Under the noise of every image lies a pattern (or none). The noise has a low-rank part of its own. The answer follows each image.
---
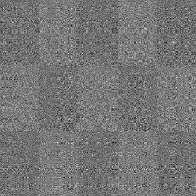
a checkerboard
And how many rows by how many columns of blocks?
3 by 5
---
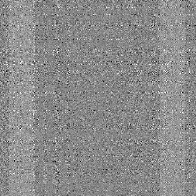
bands of columns
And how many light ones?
2
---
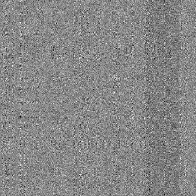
one band of columns
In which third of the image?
right
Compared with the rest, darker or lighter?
darker
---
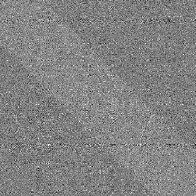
a diagonal band
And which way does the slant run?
top left to bottom right
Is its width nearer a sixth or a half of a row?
a half
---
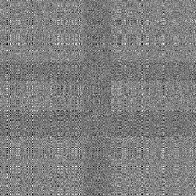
bands of rows crossing bands of columns
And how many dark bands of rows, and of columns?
2 and 1
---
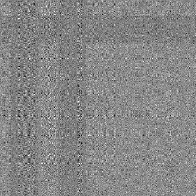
bands of rows crossing bands of columns
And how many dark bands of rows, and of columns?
1 and 2
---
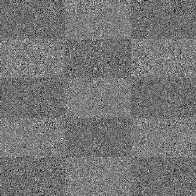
a checkerboard
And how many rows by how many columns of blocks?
5 by 3
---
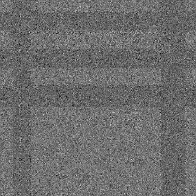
bands of rows crossing bands of columns
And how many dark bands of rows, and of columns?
3 and 2
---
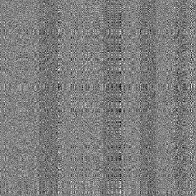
bands of columns
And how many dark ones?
4
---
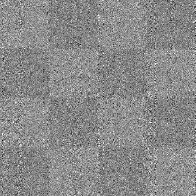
a checkerboard
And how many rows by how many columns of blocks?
4 by 4
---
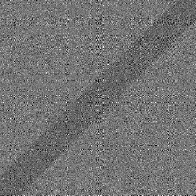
a diagonal band
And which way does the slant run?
bottom left to top right
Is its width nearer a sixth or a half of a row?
a sixth
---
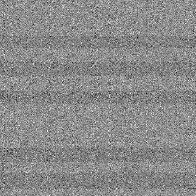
bands of rows
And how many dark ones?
5
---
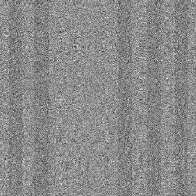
bands of columns
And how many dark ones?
5
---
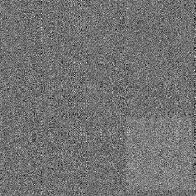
one block
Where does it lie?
bottom right
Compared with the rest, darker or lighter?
lighter
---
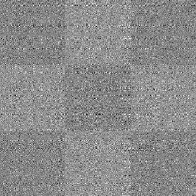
a checkerboard
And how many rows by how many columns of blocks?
3 by 3
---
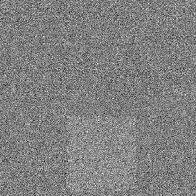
one block
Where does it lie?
bottom middle
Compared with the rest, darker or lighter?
lighter
